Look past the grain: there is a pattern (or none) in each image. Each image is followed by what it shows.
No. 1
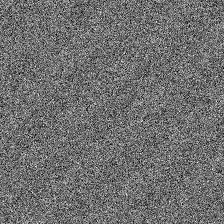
diagonal stripes
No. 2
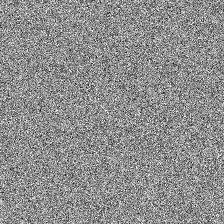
only noise
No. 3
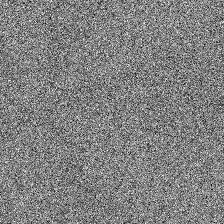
spokes from one point
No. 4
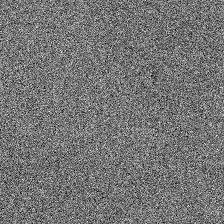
spokes from one point
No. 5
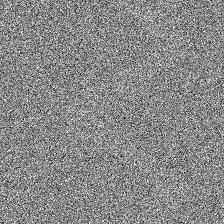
a wavy band
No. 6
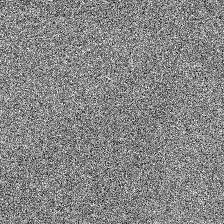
spokes from one point
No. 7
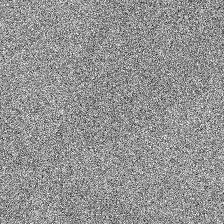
spokes from one point
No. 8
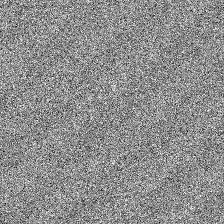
diagonal stripes
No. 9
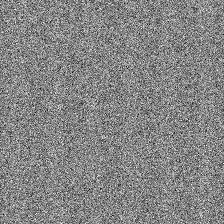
vertical stripes
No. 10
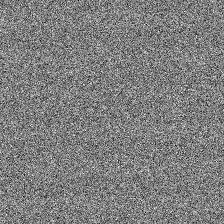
horizontal stripes
